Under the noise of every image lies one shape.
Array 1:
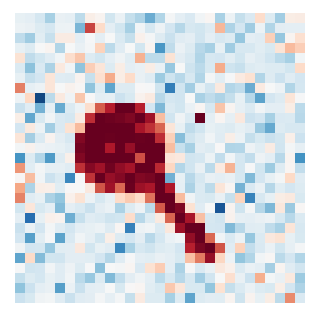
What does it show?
red lollipop
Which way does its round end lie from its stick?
up and left
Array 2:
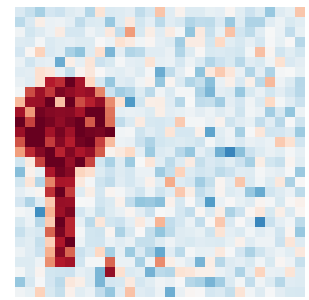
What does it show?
red lollipop
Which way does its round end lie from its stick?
up
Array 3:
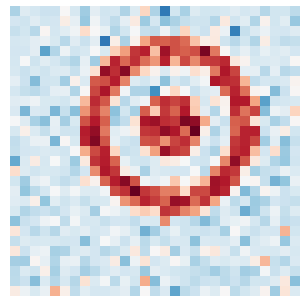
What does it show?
red bullseye
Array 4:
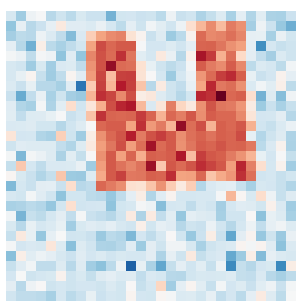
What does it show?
red square with a notch
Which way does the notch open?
up
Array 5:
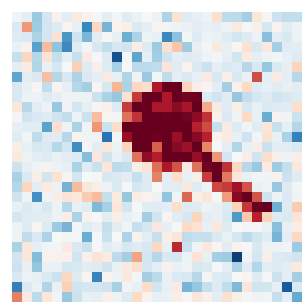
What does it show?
red lollipop
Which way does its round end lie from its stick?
up and left
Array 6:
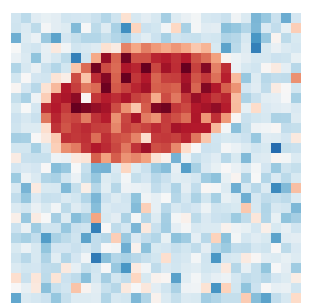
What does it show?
red ellipse
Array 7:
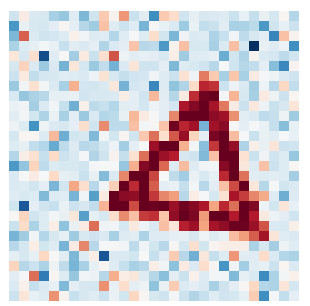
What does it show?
red triangle frame
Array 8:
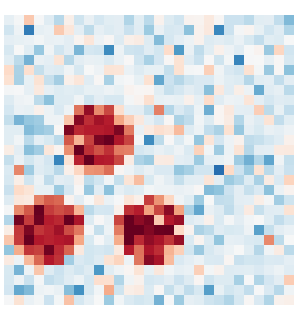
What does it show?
red three dots
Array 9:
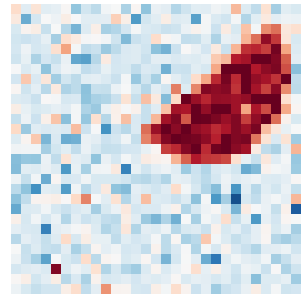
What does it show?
red half disc
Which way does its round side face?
down and right
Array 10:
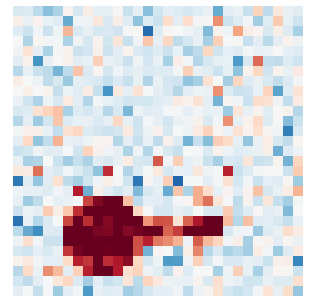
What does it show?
red lollipop
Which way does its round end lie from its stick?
left
